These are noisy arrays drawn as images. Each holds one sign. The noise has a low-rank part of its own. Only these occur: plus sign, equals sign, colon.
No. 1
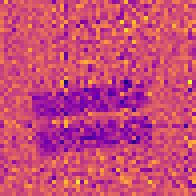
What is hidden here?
dark equals sign
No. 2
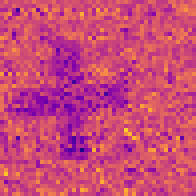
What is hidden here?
dark plus sign
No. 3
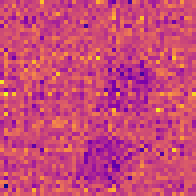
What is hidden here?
dark colon
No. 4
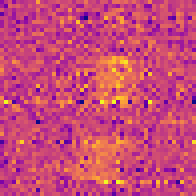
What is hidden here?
light colon
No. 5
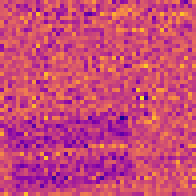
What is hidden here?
dark equals sign
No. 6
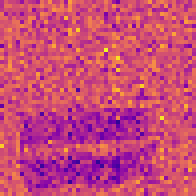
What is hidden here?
dark equals sign
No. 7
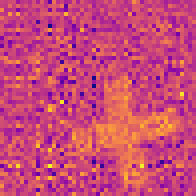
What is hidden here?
light plus sign
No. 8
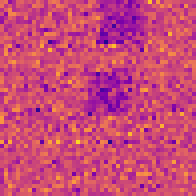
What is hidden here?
dark colon
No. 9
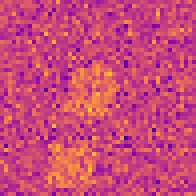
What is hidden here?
light colon
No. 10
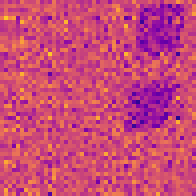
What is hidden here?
dark colon
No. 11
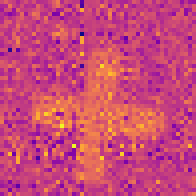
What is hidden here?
light plus sign
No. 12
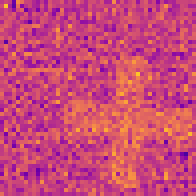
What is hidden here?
light plus sign
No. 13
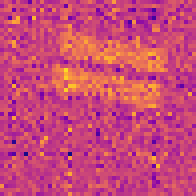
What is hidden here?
light equals sign
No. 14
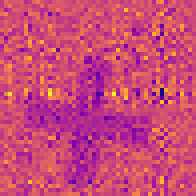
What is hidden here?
dark plus sign
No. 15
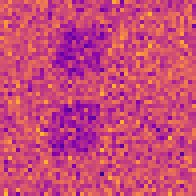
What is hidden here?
dark colon
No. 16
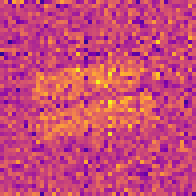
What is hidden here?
light equals sign
